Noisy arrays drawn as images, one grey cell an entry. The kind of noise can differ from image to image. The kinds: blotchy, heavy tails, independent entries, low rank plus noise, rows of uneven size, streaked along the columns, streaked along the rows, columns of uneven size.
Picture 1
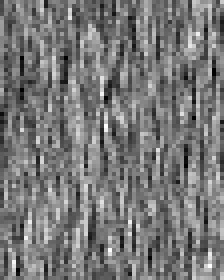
streaked along the columns
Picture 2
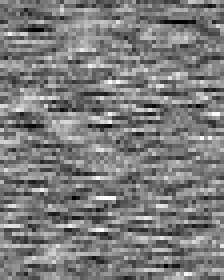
streaked along the rows
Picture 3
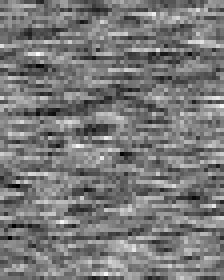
streaked along the rows
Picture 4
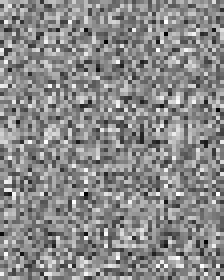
low rank plus noise
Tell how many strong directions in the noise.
five to eight
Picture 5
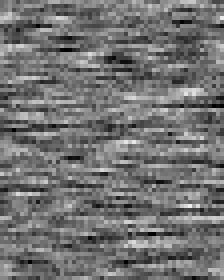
streaked along the rows
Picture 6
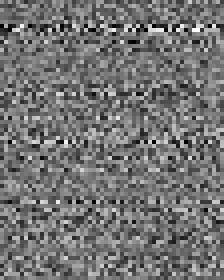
rows of uneven size
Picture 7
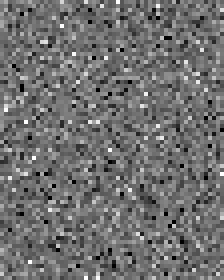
heavy tails
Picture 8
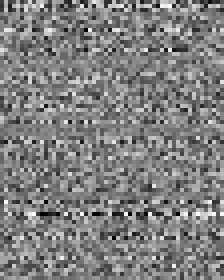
rows of uneven size
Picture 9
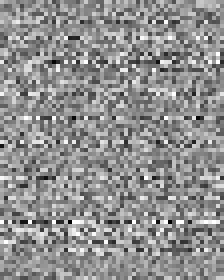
rows of uneven size
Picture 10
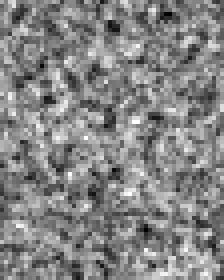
blotchy
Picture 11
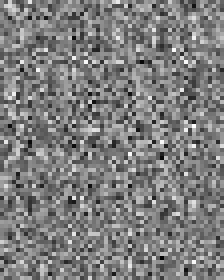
low rank plus noise
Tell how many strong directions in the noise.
three or four
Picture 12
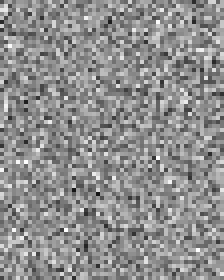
independent entries
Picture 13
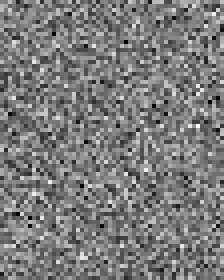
independent entries
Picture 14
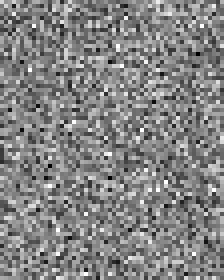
independent entries
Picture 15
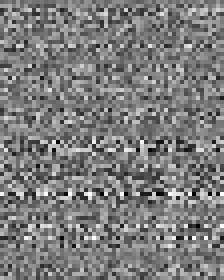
rows of uneven size
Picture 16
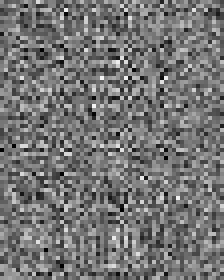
low rank plus noise
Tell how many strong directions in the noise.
one
